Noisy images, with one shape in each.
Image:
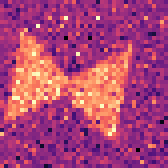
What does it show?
light bow tie
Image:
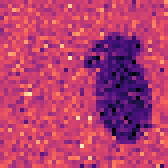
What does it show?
dark footprint
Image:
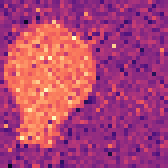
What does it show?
light light bulb
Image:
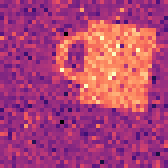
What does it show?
light cup
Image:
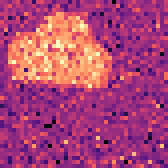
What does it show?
light cloud
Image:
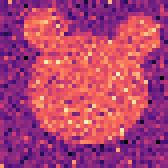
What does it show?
light bear's head
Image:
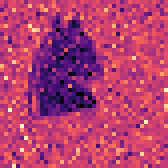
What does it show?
dark chess knight
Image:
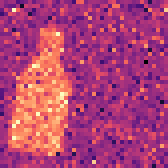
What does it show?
light bottle
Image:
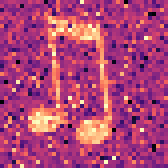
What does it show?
light pair of musical notes
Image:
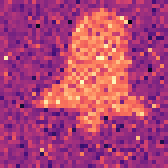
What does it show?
light bell
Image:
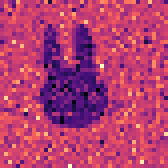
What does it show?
dark rabbit's head
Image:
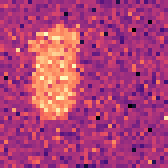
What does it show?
light footprint
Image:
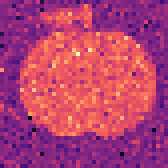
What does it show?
light apple
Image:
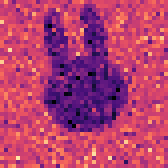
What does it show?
dark rabbit's head
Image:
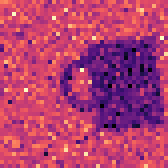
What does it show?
dark cup
